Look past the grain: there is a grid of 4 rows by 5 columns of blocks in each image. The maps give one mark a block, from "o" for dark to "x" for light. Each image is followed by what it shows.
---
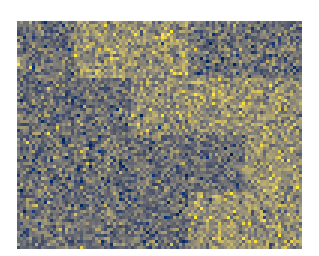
oxxoo
ooxxx
oooox
oooxx
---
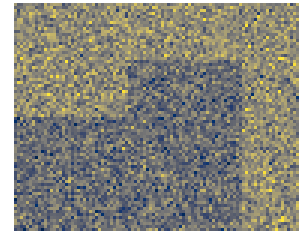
xxxxx
xxoox
oooox
oooox
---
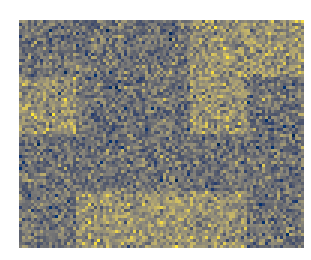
oooxx
xooxo
ooooo
oxxxo
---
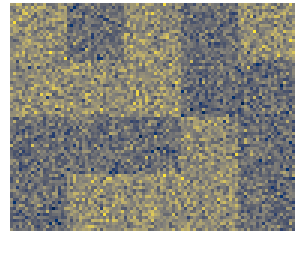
xoxox
xxxoo
oooxo
oxxxo
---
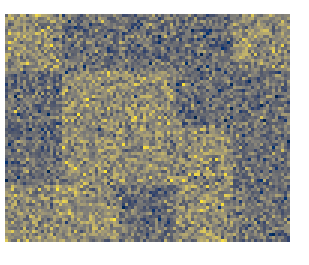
xooox
oxxoo
oxxxo
xxoxo
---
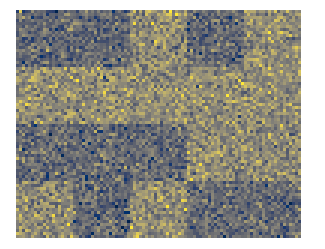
ooxox
xxxxx
oooxx
xoxoo
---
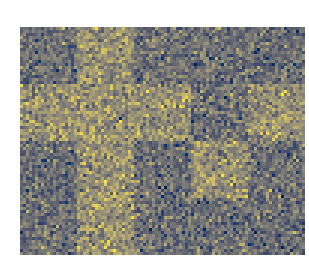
oxooo
xxxox
oxoxo
oxooo
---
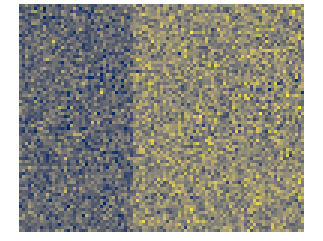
ooxxx
ooxxx
ooxxx
ooxxx
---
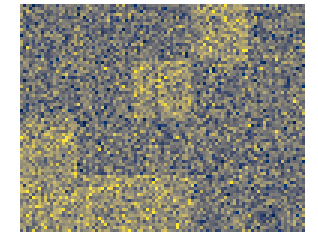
oooxo
ooxoo
xoooo
xxxoo
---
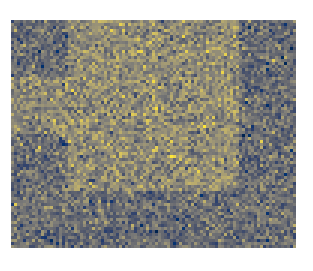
oxxxo
xxxxo
oxxxo
ooooo
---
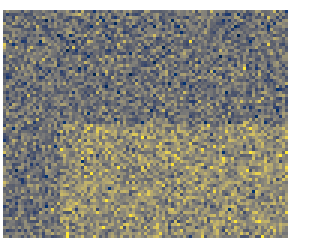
ooooo
ooooo
oxxxx
oxxxx
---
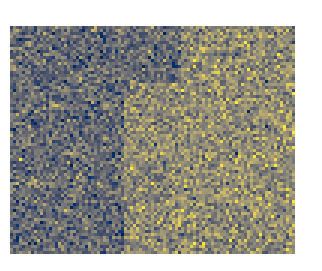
oooxx
ooxxx
ooxxx
ooxxx
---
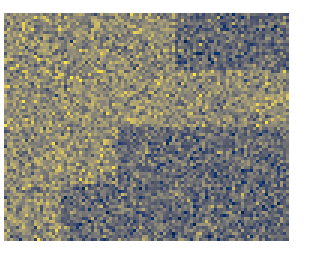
xxxoo
xxxxx
xxooo
xoooo
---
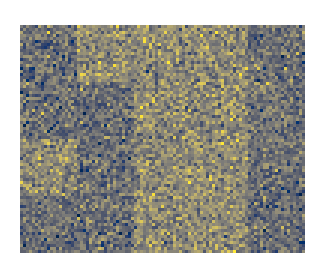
oxxxo
ooxxo
xoxxo
ooxxo
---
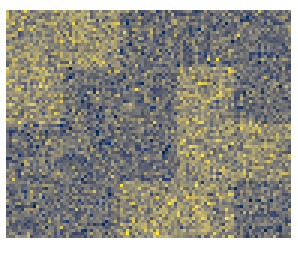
xxooo
xooxo
oooxx
ooxxo
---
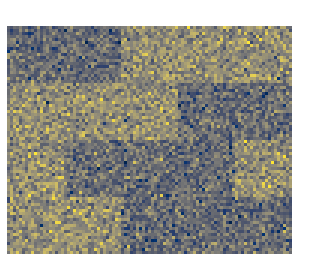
ooxxx
xxxoo
xooox
xxooo
